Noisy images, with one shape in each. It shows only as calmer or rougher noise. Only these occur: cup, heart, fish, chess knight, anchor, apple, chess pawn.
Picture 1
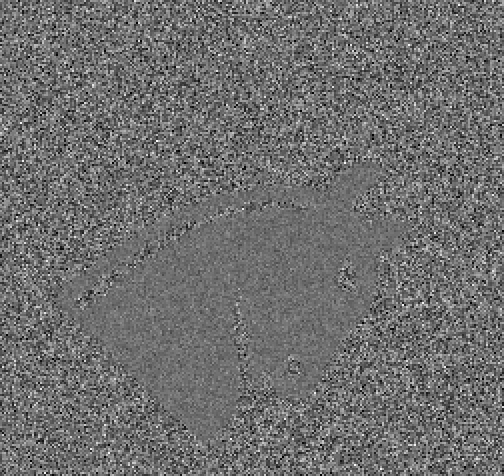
chess knight
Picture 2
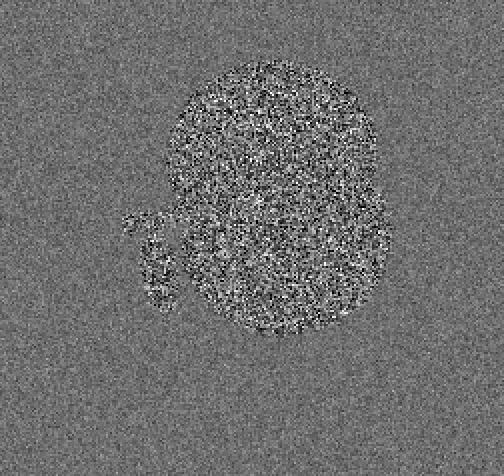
apple
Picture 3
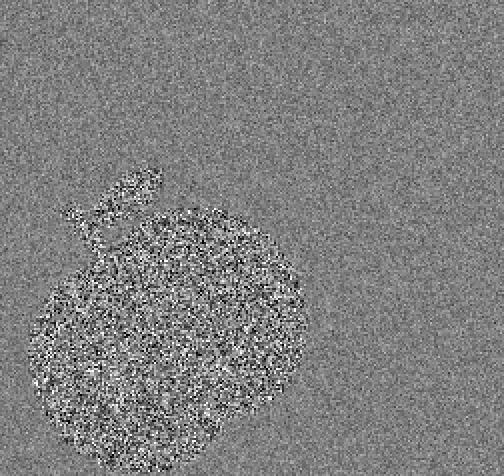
apple
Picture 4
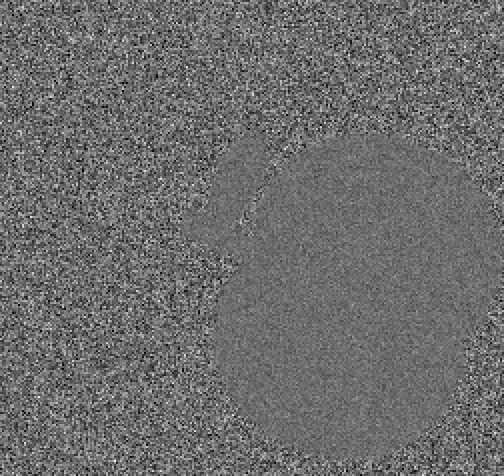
apple
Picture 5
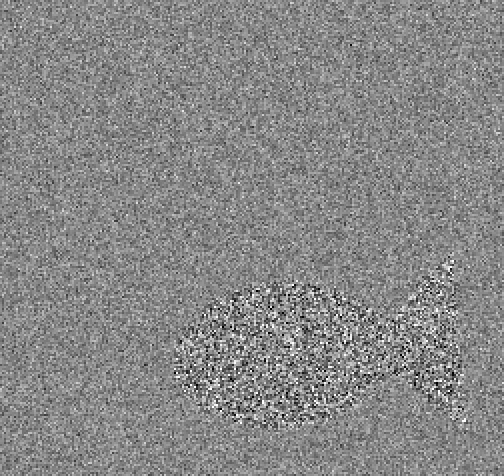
fish
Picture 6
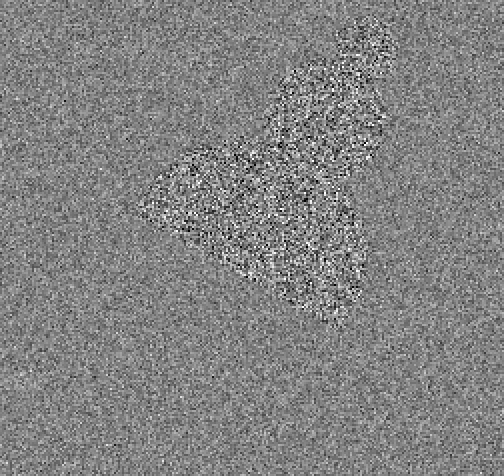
chess pawn
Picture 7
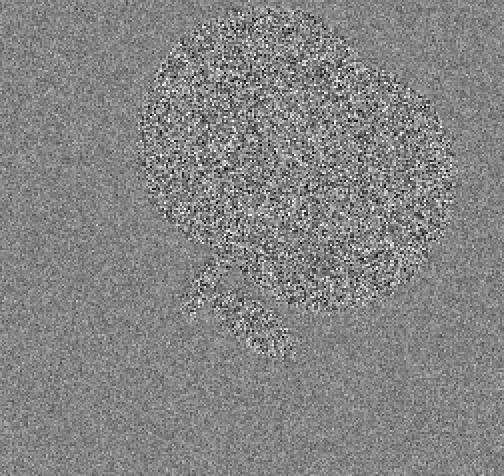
apple
